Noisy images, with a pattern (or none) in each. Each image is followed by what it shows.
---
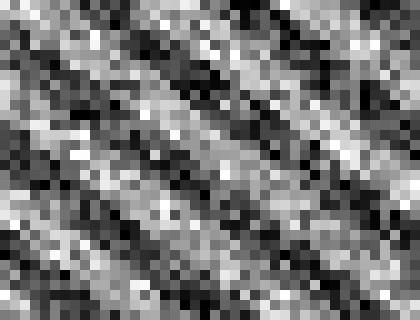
diagonal stripes
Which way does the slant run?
top left to bottom right
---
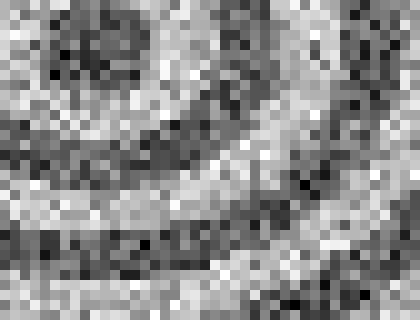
rings round one point
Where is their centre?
top left
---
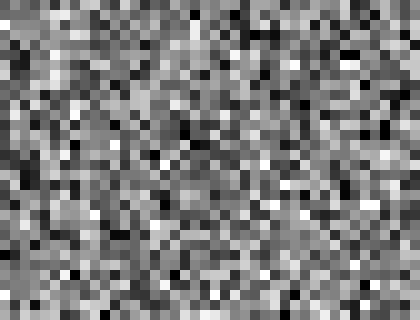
only noise
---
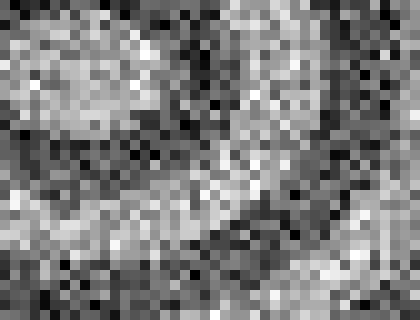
rings round one point
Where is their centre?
top left
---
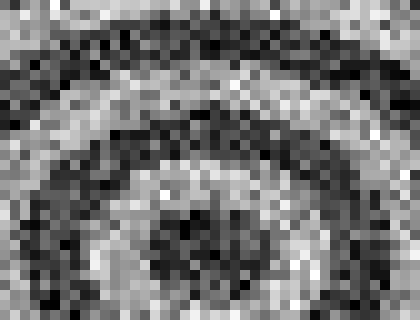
rings round one point
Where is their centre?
bottom middle
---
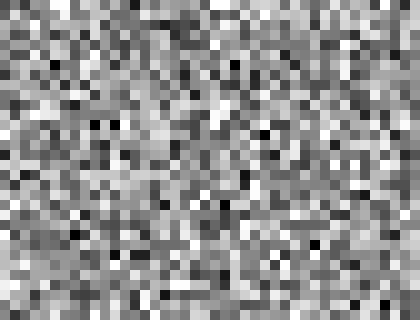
only noise
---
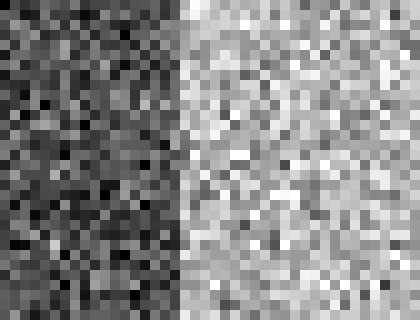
a sharp edge
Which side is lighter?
right
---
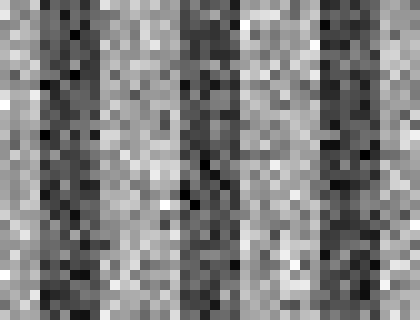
vertical stripes
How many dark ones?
3
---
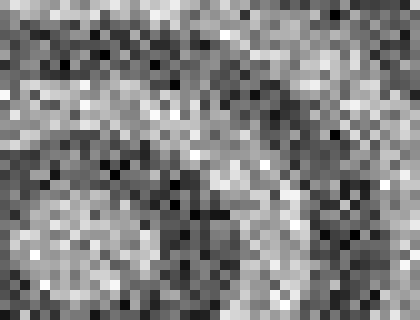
rings round one point
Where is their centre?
bottom left
